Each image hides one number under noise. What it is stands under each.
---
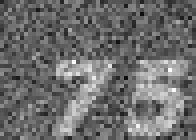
75
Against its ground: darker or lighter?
lighter
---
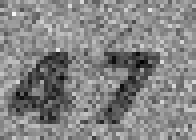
47
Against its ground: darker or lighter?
darker
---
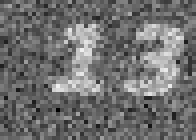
13
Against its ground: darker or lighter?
lighter
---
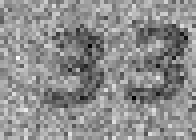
33
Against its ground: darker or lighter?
darker
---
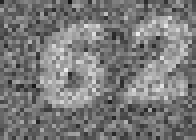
62
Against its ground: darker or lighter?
lighter
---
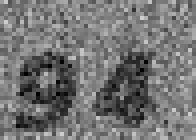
94
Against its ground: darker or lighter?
darker
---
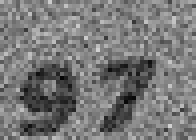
97
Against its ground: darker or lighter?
darker
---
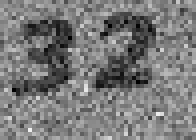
32
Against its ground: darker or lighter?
darker
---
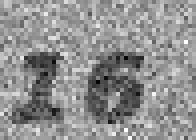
16
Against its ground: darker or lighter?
darker
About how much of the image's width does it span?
two thirds
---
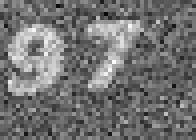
97
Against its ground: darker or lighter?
lighter
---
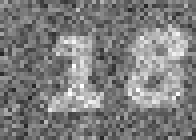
18
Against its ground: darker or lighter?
lighter
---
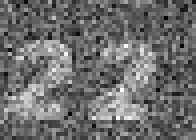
22
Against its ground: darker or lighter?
lighter
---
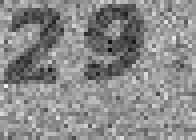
29
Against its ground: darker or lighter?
darker
